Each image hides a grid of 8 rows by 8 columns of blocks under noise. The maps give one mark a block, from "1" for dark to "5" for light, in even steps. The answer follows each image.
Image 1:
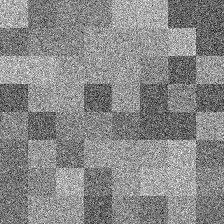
52335511
23344451
55444314
14414131
31332114
24244452
23524553
24413242
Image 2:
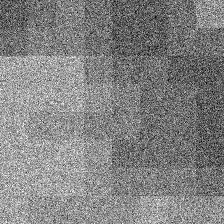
12321124
23321122
55532211
55543221
54433221
55542221
55543332
54444544
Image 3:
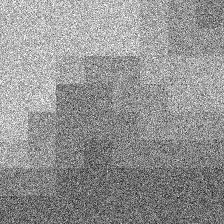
55555432
55555433
55433444
55223344
53222333
43212222
22111111
11111111
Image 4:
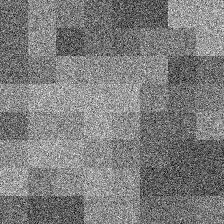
24321155
24122335
23444412
45555323
24454224
45543211
53454111
21144223
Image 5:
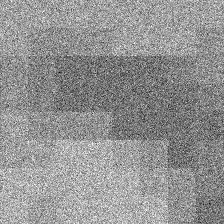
44444444
43334443
32111123
32111112
43331111
44554312
55555432
54555531
